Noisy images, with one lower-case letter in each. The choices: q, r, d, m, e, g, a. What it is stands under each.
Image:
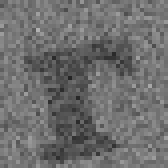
dark r
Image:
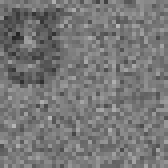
dark g
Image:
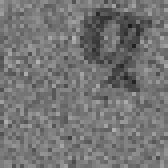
dark q
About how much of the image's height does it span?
half
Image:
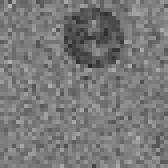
dark e, top middle
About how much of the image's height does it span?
a third
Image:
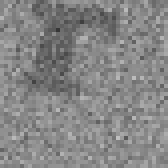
dark r
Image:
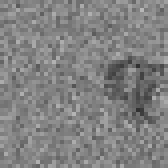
dark q, middle right
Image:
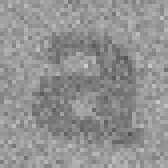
dark a
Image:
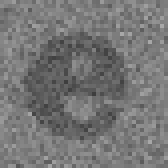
dark e
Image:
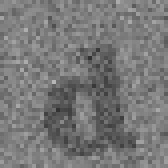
dark d
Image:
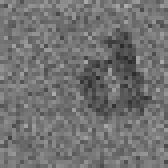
dark d
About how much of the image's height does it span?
half
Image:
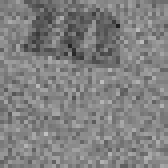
dark m
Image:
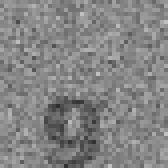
dark g, bottom middle
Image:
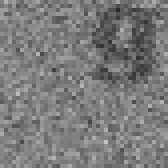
dark g
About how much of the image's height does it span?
half
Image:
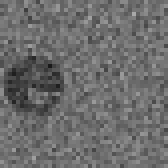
dark e, middle left
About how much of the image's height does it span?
a third
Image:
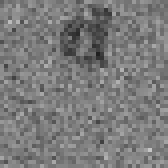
dark d, top middle
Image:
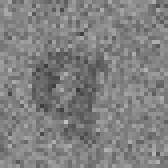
dark q
